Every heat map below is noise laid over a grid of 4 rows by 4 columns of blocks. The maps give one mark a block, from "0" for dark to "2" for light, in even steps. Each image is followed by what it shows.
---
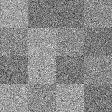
2001
1210
0201
2120
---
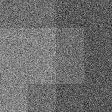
1100
2210
2210
2100
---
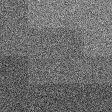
1222
1112
0111
0000
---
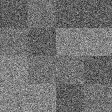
0100
1022
2110
2201
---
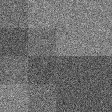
1222
0122
1000
2100
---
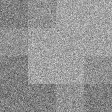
0122
1222
0221
0010
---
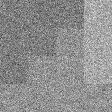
0002
0012
0112
1111
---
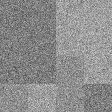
0022
0022
0012
1210
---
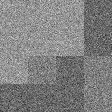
2220
2220
2101
0001
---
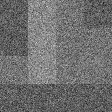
0210
0211
1211
0000
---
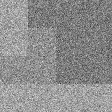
2000
2100
1100
2222
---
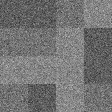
0012
1120
2220
1021
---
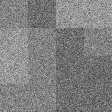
1022
2101
2100
1100
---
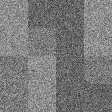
2002
2102
1201
1200
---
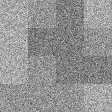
2102
2001
2100
1112
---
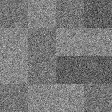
1210
2122
2100
1221
